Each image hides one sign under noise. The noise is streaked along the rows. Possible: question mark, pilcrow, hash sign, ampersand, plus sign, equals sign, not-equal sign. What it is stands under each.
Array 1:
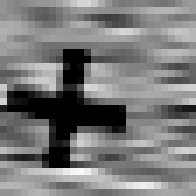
plus sign
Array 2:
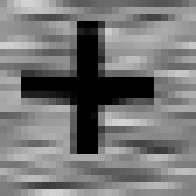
plus sign
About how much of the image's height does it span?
two thirds
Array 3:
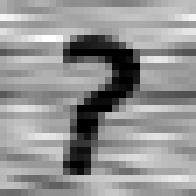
question mark
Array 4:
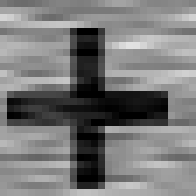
plus sign
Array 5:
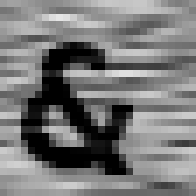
ampersand
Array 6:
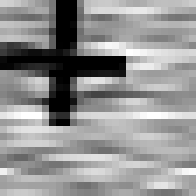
plus sign
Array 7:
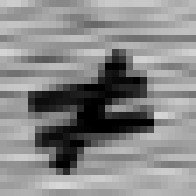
not-equal sign
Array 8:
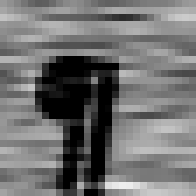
pilcrow
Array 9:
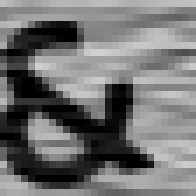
ampersand
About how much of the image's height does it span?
nearly all
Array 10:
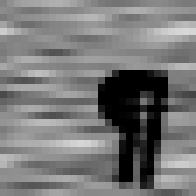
pilcrow
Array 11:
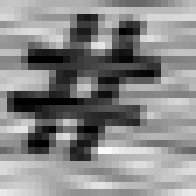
hash sign
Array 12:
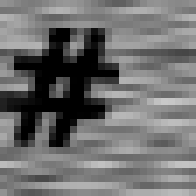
hash sign
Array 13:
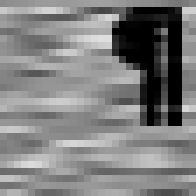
pilcrow
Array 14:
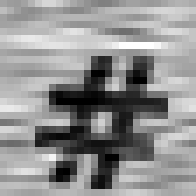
hash sign
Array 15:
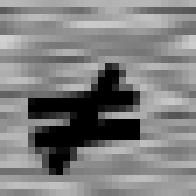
not-equal sign
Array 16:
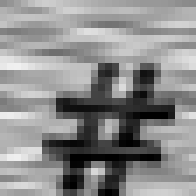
hash sign
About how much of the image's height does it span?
two thirds
